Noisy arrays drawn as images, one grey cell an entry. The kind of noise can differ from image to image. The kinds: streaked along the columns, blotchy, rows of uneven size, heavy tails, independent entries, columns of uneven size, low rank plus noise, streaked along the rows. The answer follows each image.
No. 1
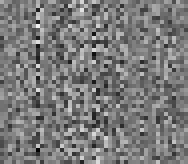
columns of uneven size
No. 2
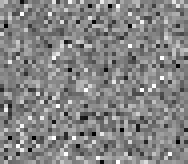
heavy tails
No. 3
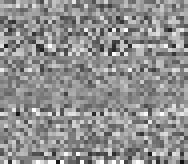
rows of uneven size
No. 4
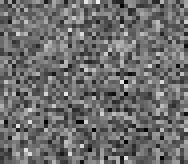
low rank plus noise
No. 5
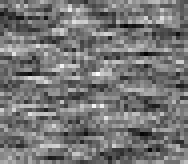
streaked along the rows
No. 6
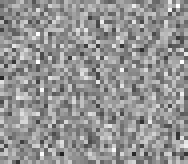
low rank plus noise
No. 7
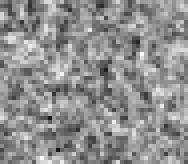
blotchy
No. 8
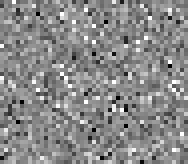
heavy tails
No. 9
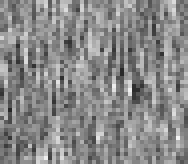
streaked along the columns
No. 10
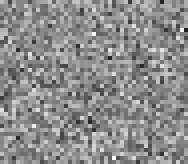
independent entries
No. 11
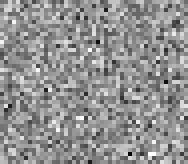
independent entries
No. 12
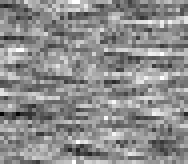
streaked along the rows
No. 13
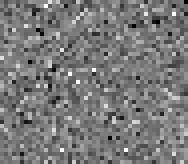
heavy tails
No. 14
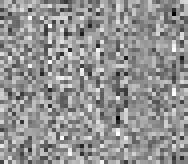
columns of uneven size
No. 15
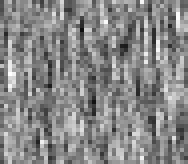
streaked along the columns
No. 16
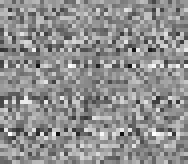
rows of uneven size
